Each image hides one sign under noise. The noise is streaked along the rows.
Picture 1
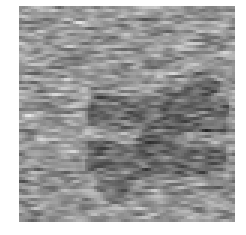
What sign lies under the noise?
not-equal sign
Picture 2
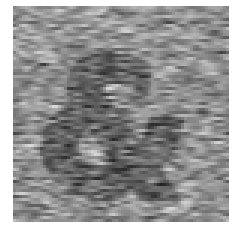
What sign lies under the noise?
ampersand
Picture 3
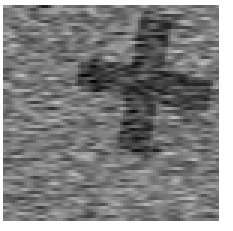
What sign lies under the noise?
plus sign
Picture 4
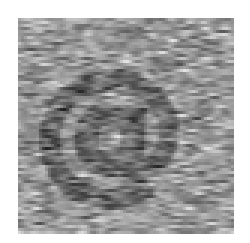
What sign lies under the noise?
at sign
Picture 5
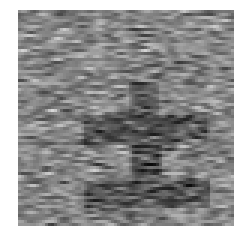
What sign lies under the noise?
plus-minus sign
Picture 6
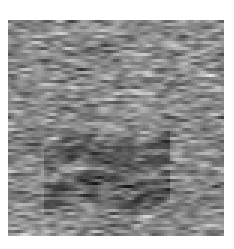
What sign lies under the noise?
approximately sign
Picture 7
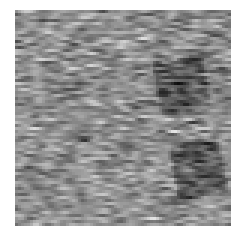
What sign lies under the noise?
colon
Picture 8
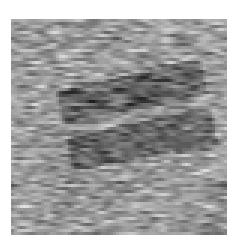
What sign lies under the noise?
equals sign
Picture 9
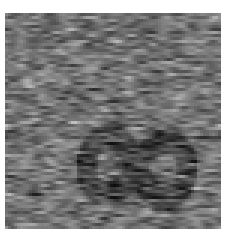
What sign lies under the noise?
infinity sign
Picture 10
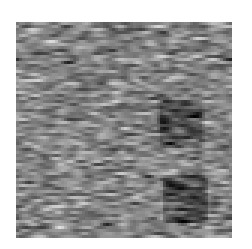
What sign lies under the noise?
colon
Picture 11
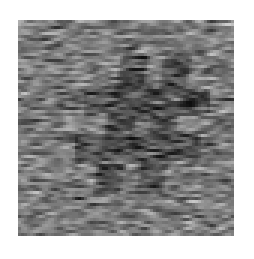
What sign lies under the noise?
hash sign
